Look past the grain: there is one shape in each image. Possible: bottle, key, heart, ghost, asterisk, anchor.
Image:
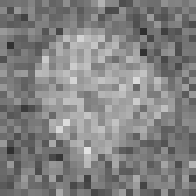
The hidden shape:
ghost
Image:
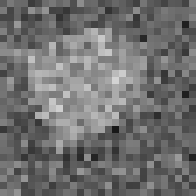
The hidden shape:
ghost
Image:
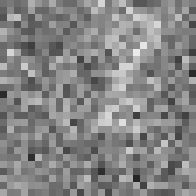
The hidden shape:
key
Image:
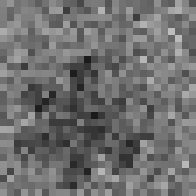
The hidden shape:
asterisk
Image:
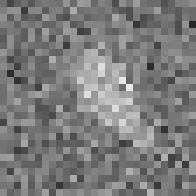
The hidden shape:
bottle
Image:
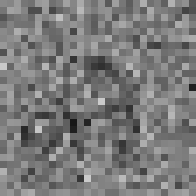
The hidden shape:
anchor
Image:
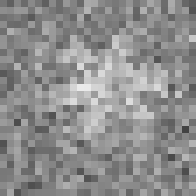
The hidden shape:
asterisk
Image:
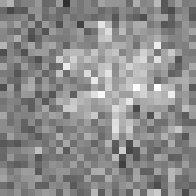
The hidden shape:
asterisk
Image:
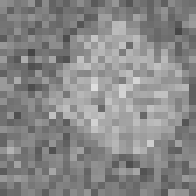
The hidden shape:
ghost
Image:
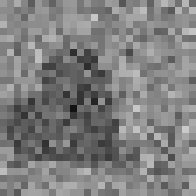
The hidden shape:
heart
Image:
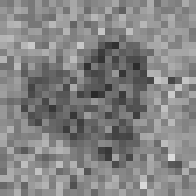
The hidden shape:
heart
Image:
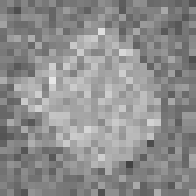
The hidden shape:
ghost
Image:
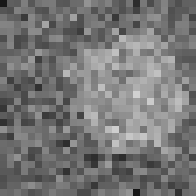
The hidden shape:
ghost
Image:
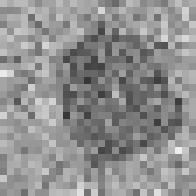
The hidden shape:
ghost
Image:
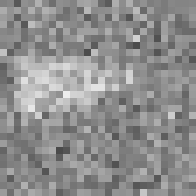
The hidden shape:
bottle
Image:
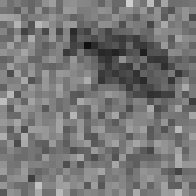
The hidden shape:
bottle
